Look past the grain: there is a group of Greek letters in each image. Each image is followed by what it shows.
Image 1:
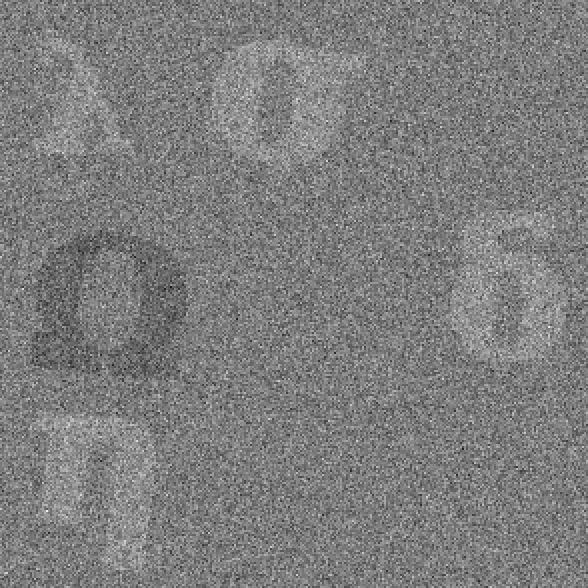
top left: light lambda; top middle: light sigma; middle left: dark omega; middle right: light delta; bottom left: light eta
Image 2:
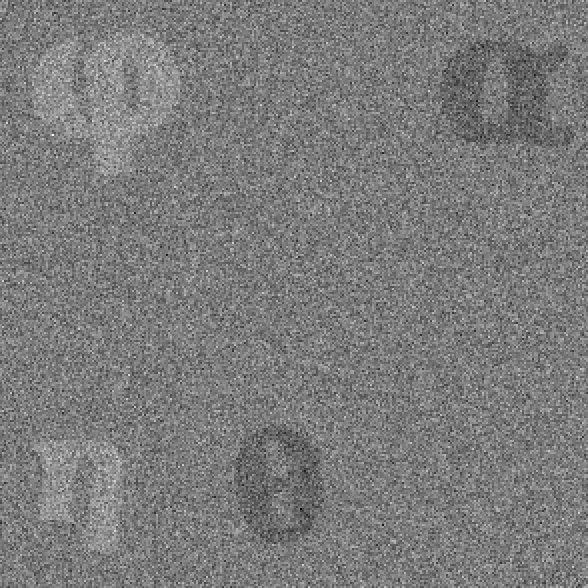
top left: light phi; top right: dark alpha; bottom left: light eta; bottom middle: dark theta
